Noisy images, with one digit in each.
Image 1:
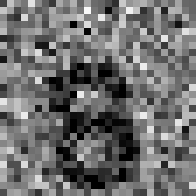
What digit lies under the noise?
8
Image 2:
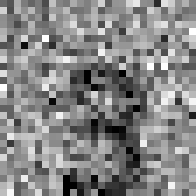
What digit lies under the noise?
3
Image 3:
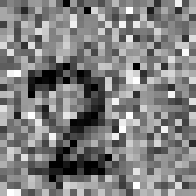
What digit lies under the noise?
2
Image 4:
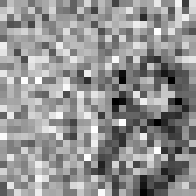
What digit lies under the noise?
8
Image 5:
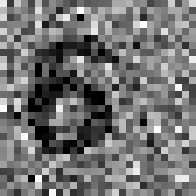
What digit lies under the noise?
6
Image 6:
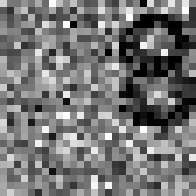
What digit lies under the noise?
8
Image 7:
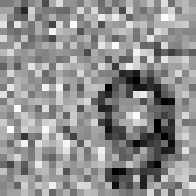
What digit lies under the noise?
9
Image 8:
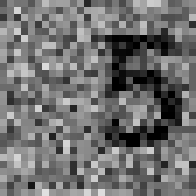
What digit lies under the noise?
5
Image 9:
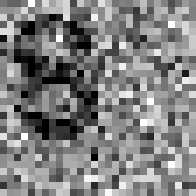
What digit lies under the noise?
8
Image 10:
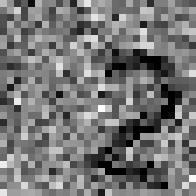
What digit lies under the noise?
2
